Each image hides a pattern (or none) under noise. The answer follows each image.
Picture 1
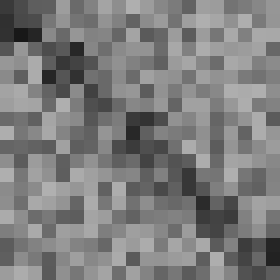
blocks along the diagonal
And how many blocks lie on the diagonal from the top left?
7
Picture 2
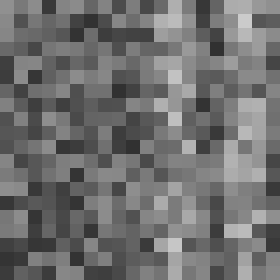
bands of columns
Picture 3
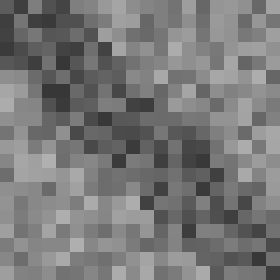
a diagonal band
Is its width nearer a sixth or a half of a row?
a half
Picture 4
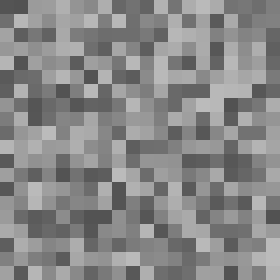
only noise
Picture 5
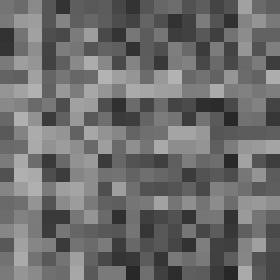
bands of rows crossing bands of columns
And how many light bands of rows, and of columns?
3 and 3
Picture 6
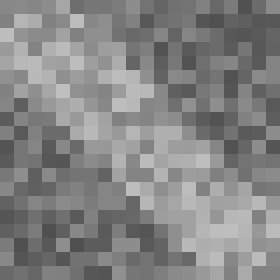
a diagonal band
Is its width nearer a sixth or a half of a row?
a half
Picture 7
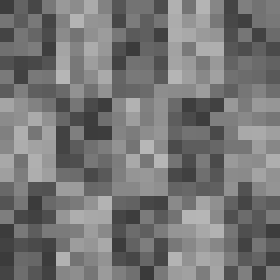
a checkerboard
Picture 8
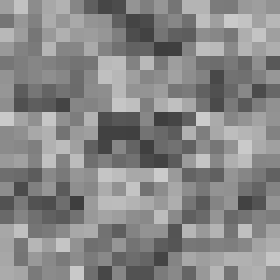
a checkerboard
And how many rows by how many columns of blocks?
5 by 3
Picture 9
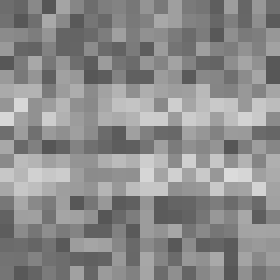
bands of rows
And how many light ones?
2
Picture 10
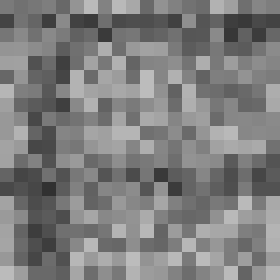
bands of rows crossing bands of columns
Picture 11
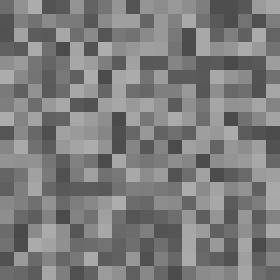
only noise
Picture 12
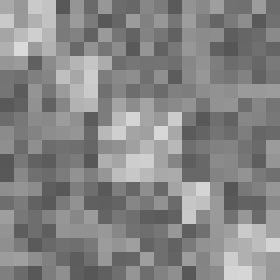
blocks along the diagonal
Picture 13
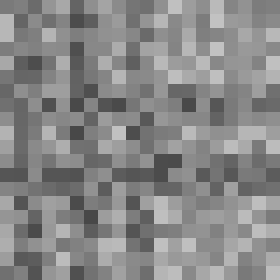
bands of rows crossing bands of columns
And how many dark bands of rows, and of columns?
2 and 3
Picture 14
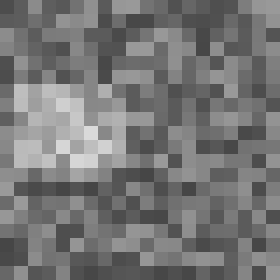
one block
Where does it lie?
middle left
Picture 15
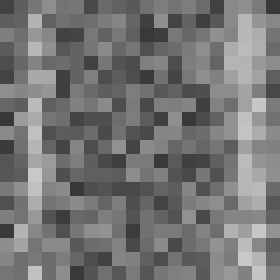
bands of columns
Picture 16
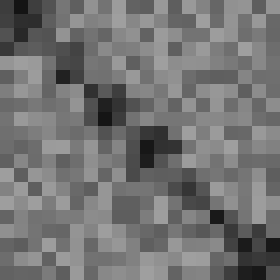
blocks along the diagonal
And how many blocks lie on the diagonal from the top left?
7
